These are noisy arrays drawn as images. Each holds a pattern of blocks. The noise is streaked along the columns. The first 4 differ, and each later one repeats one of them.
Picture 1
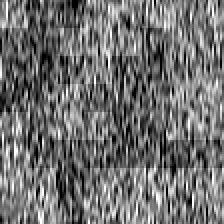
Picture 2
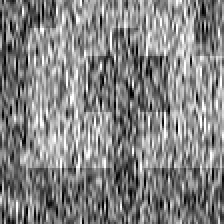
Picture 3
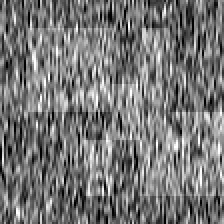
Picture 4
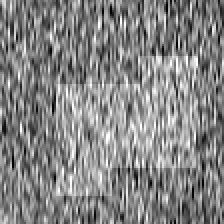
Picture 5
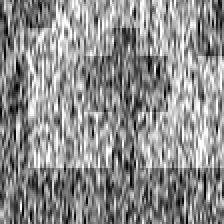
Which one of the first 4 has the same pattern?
2
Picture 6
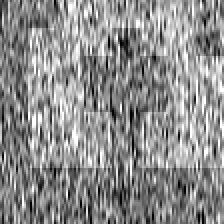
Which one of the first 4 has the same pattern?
2
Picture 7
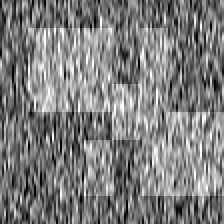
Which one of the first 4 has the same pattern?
3
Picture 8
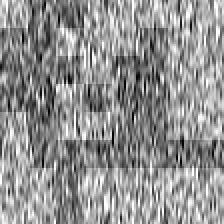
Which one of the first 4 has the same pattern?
1
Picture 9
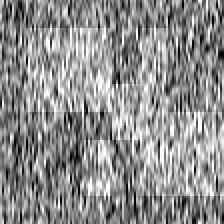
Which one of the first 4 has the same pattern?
3
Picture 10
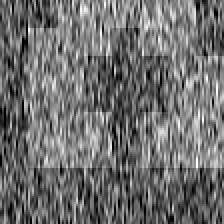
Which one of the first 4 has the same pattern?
2
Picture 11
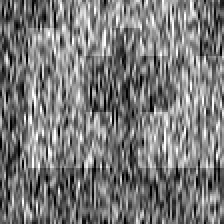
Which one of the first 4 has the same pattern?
2
